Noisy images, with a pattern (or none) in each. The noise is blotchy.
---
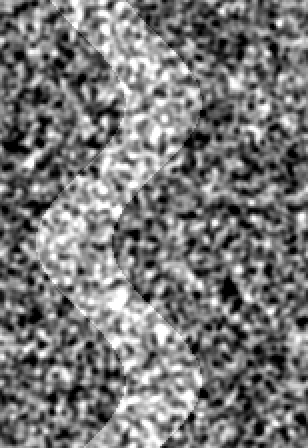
a wavy band
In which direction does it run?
top to bottom
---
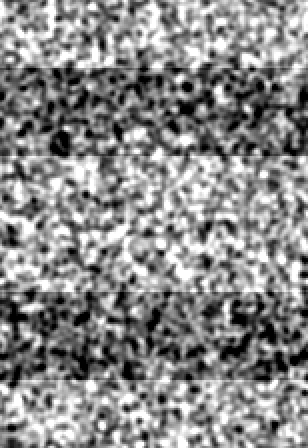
horizontal stripes
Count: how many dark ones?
2
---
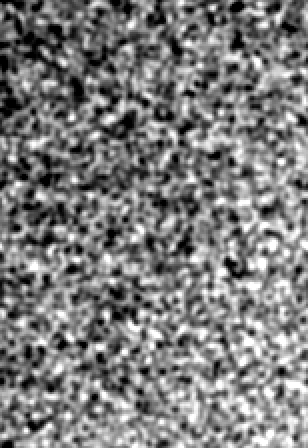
a smooth slope
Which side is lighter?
bottom right
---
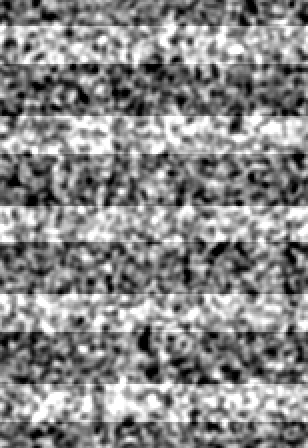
horizontal stripes
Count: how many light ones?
5
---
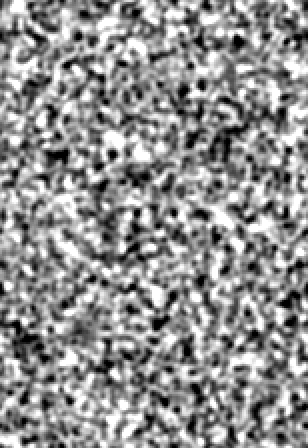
only noise
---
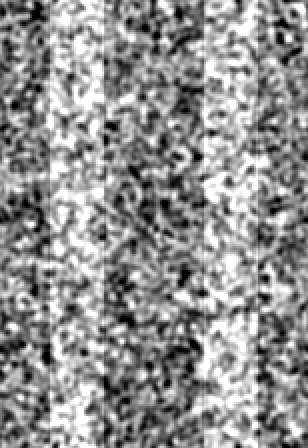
vertical stripes
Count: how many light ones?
2
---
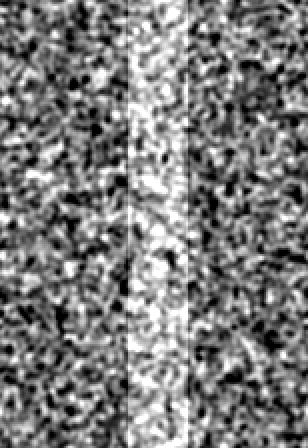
one vertical stripe
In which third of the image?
middle
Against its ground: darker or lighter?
lighter
